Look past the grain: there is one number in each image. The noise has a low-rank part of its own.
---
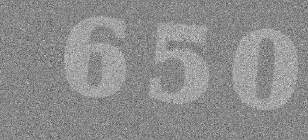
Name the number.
650
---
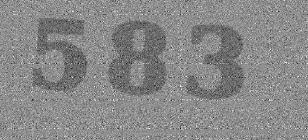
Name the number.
583
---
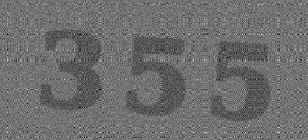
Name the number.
355
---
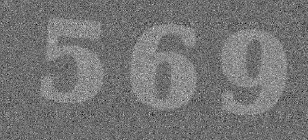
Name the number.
569
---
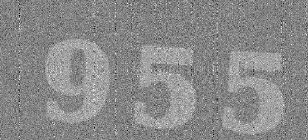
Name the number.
955
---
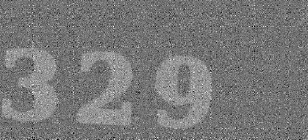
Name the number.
329
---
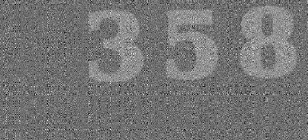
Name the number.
358
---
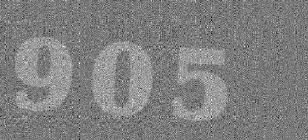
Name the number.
905
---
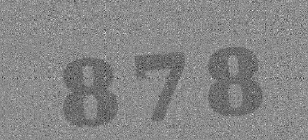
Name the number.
878
